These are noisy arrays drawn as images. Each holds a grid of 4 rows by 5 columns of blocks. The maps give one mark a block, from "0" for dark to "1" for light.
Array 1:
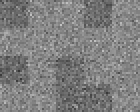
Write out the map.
0 1 1 0 1
1 1 1 1 1
0 1 0 1 1
1 1 0 0 1
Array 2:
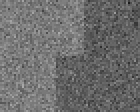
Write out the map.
1 1 1 0 0
1 1 1 0 0
1 1 0 0 0
1 1 0 0 0
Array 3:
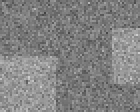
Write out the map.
0 0 0 0 0
0 0 0 0 1
1 1 0 0 1
1 1 0 0 0
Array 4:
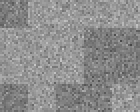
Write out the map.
0 1 1 1 1
1 1 1 0 0
1 1 1 0 0
0 1 0 0 1
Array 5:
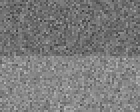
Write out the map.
0 0 0 0 0
0 0 0 0 0
1 1 1 1 1
1 1 1 1 1
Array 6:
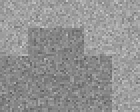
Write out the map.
1 1 1 1 1
1 0 0 1 1
0 0 0 0 1
0 0 0 0 1
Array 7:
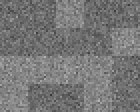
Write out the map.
0 0 1 0 0
0 0 0 0 1
1 1 1 1 0
1 0 0 1 0
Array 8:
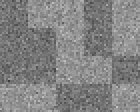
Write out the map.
0 1 1 0 1
0 0 1 0 1
0 0 1 1 0
1 1 0 0 1
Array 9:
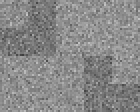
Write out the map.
1 0 1 1 1
0 0 1 1 1
1 1 1 0 1
1 1 1 0 0
